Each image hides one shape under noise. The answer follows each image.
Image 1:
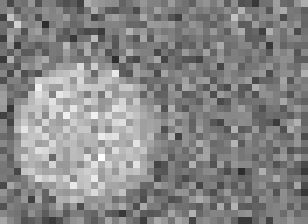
disc
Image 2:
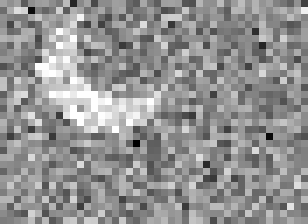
crescent
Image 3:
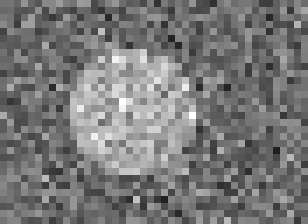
disc
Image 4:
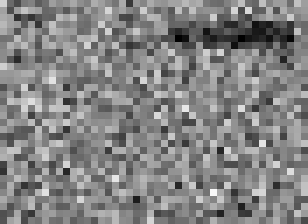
bar
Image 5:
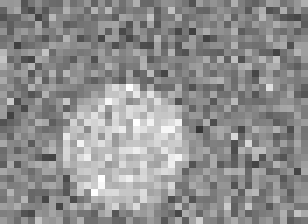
disc
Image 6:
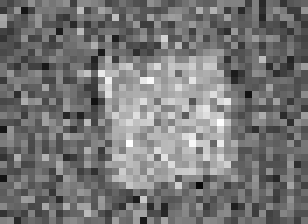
square
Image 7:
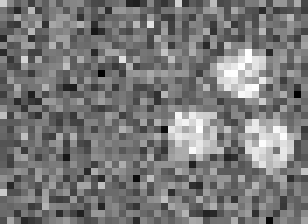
three dots
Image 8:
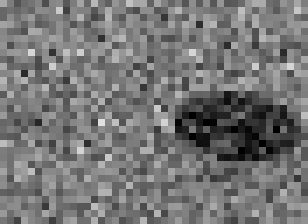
ellipse
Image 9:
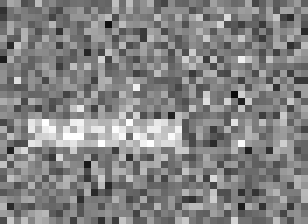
bar
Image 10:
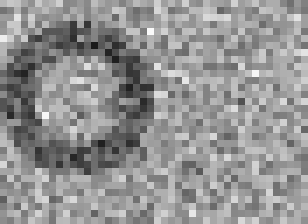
ring
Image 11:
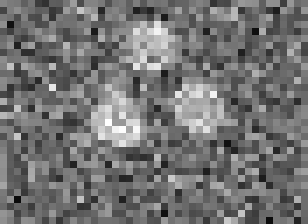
three dots
